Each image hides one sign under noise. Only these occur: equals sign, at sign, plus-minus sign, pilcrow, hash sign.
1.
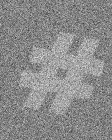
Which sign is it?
hash sign
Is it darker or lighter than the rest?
lighter
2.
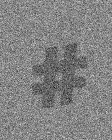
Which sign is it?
hash sign
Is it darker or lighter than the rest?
darker
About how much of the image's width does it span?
half
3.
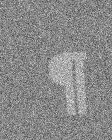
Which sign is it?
pilcrow
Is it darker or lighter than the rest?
lighter
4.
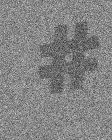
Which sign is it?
hash sign
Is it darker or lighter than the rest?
darker
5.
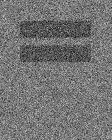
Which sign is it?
equals sign
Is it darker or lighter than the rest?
darker
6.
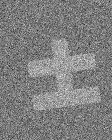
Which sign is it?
plus-minus sign
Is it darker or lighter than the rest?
lighter
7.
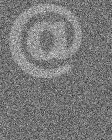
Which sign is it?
at sign
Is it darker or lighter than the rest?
lighter
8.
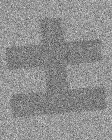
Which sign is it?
plus-minus sign
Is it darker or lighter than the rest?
darker
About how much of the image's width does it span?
nearly all
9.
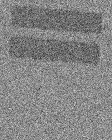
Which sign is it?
equals sign
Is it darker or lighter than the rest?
darker
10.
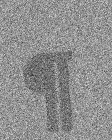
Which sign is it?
pilcrow
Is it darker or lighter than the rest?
darker
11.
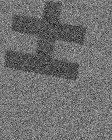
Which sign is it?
plus-minus sign
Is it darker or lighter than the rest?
darker
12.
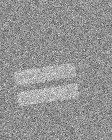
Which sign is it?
equals sign
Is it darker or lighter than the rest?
lighter
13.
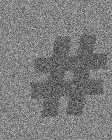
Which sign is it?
hash sign
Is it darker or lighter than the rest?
darker
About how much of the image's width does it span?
two thirds
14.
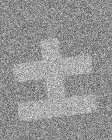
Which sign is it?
plus-minus sign
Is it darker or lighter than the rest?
lighter
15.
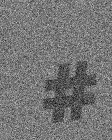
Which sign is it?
hash sign
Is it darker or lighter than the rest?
darker
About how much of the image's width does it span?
half
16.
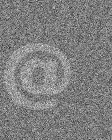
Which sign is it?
at sign
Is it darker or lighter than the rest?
lighter
